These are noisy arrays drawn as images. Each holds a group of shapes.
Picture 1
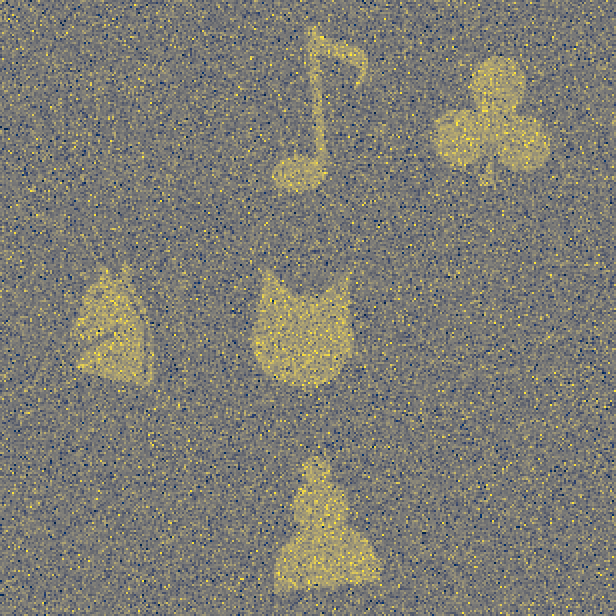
top middle: musical note; top right: club; middle left: chess knight; centre: cat's head; bottom middle: chess pawn
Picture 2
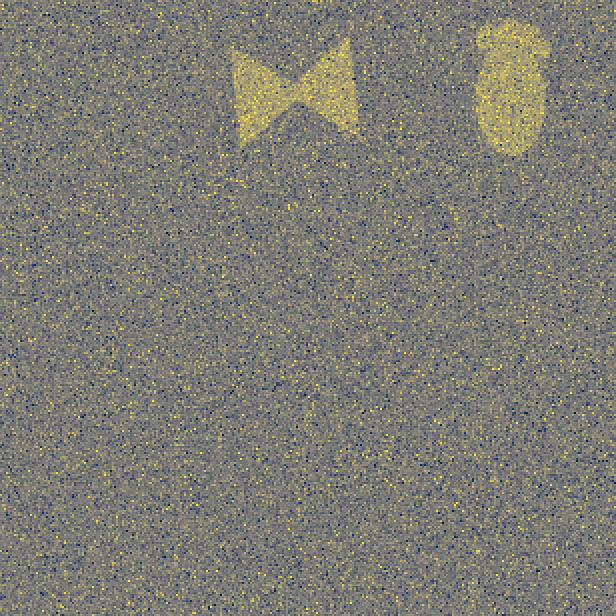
top middle: bow tie; top right: footprint
